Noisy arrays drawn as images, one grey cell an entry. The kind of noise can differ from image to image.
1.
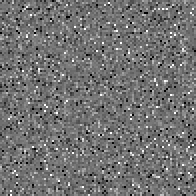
heavy tails
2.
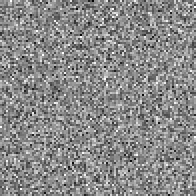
independent entries
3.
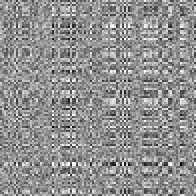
low rank plus noise
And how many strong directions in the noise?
one
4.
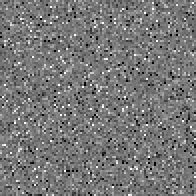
heavy tails
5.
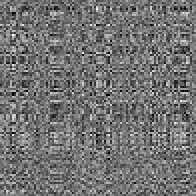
low rank plus noise
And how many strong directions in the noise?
two
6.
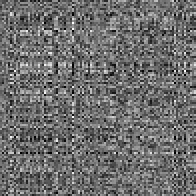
low rank plus noise
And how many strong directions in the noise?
two
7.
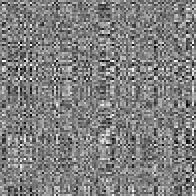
low rank plus noise
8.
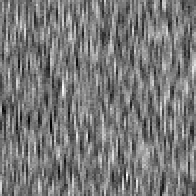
streaked along the columns
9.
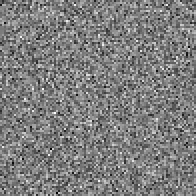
independent entries
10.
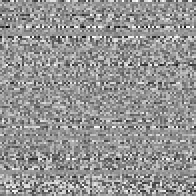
rows of uneven size
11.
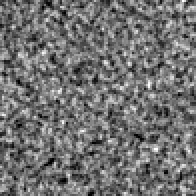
blotchy
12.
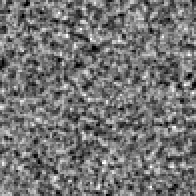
blotchy
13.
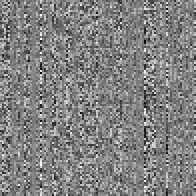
columns of uneven size
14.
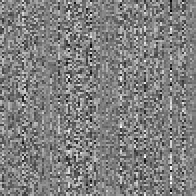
columns of uneven size
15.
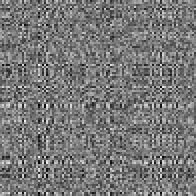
low rank plus noise
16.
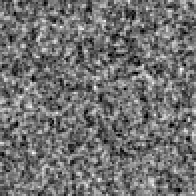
blotchy
